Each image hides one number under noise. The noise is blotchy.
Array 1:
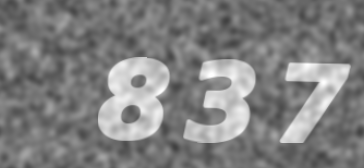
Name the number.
837
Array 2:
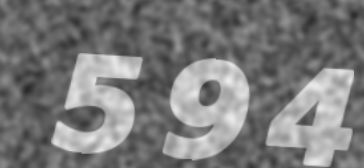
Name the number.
594
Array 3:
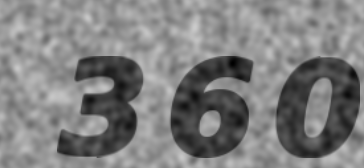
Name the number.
360
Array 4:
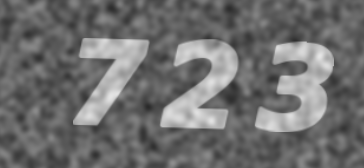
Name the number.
723
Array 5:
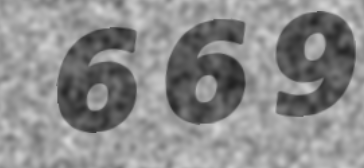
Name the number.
669
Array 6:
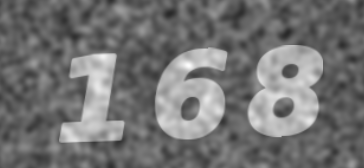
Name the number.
168
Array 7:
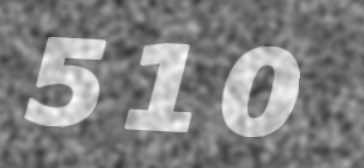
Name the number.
510
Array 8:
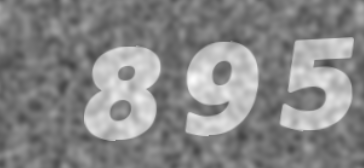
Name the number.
895
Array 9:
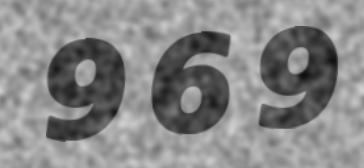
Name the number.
969
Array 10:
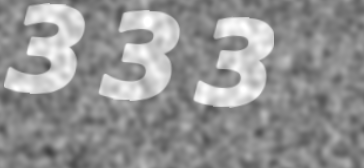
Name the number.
333
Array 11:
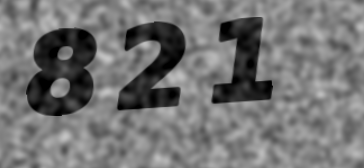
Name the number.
821
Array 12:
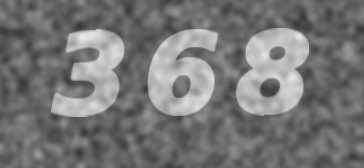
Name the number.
368
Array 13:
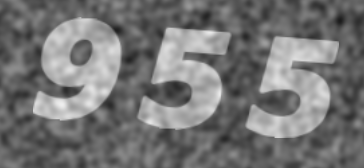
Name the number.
955
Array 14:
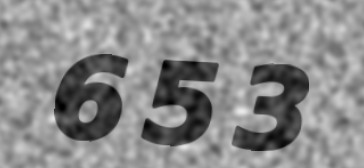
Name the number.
653
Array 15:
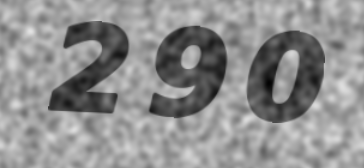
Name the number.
290
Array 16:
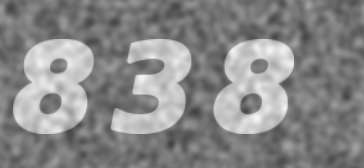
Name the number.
838
